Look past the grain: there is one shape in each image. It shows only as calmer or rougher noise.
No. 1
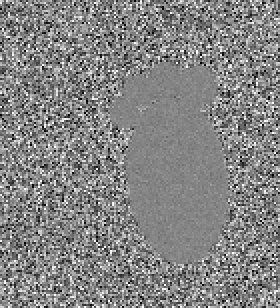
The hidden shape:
footprint
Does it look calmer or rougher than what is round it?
calmer
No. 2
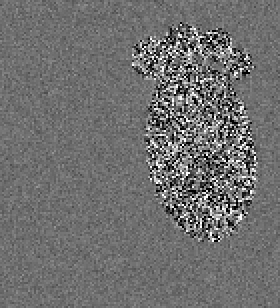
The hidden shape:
footprint
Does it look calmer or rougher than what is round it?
rougher
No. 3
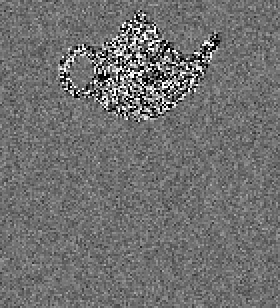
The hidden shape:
teapot
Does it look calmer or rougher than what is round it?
rougher
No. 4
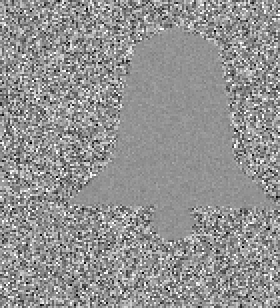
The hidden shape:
bell
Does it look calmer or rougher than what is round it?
calmer
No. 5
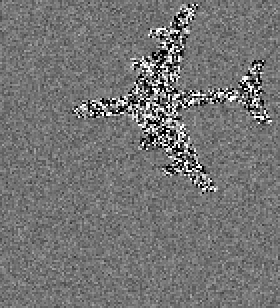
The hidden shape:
airplane
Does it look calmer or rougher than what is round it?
rougher
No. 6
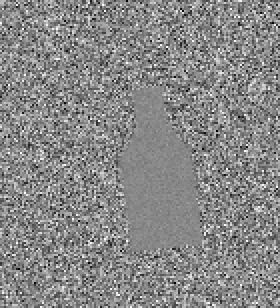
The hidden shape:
bottle
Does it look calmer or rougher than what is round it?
calmer
